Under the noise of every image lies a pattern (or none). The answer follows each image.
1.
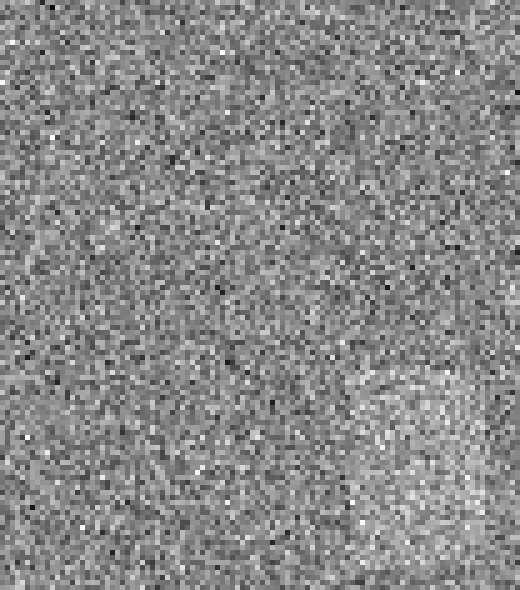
one block
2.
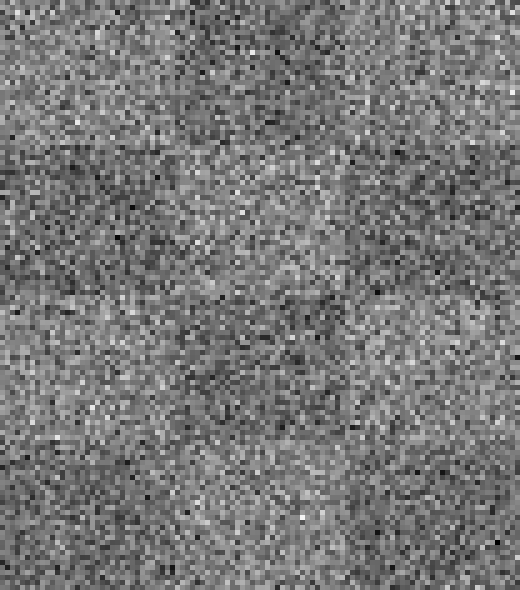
a checkerboard
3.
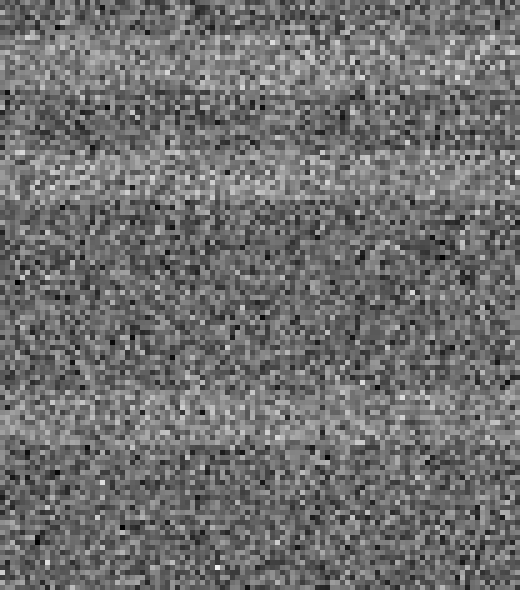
bands of rows
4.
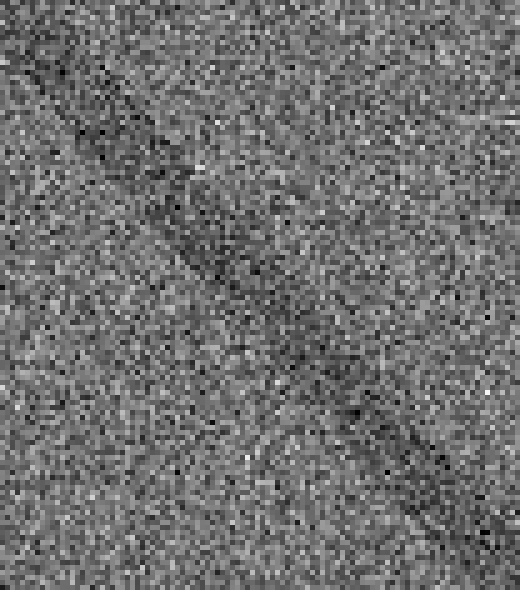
a diagonal band
